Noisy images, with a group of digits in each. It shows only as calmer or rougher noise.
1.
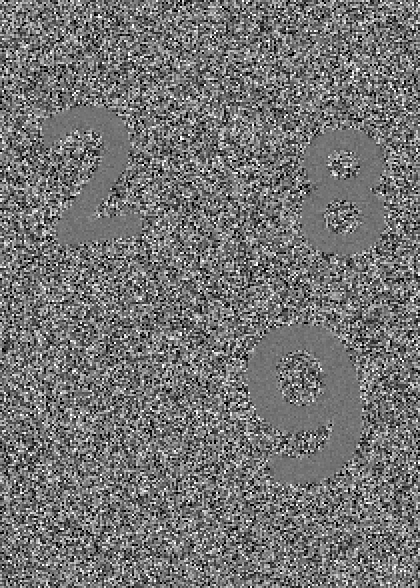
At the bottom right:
9
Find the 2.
top left
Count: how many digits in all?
3
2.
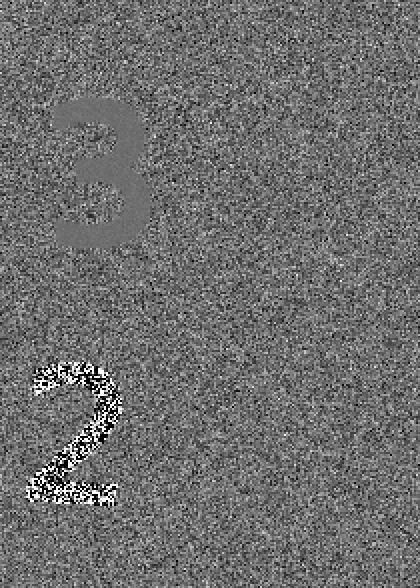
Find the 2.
bottom left
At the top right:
nothing
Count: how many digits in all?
2
